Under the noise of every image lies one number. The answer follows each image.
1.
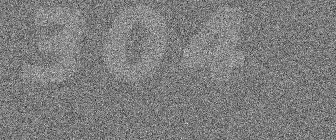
304
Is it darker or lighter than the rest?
lighter
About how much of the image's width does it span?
two thirds
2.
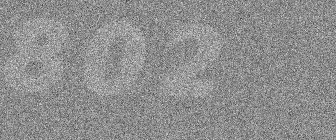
802
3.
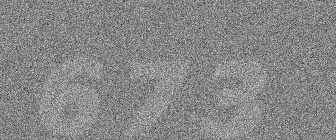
673
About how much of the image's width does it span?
two thirds
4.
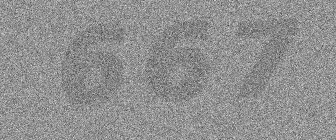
667
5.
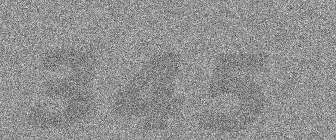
345
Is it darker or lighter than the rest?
darker
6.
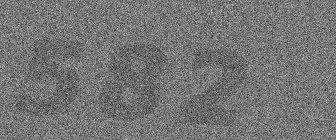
582
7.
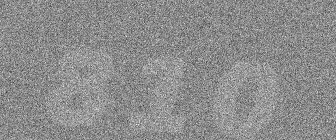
810
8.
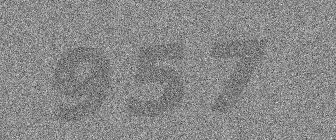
957
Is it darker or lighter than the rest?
darker
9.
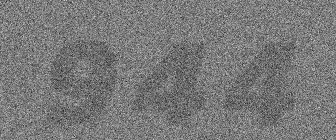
944
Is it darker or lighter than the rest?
darker
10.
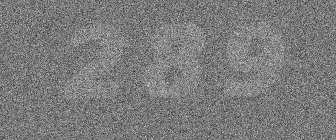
289
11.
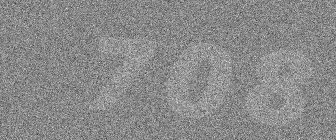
708
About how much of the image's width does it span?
two thirds
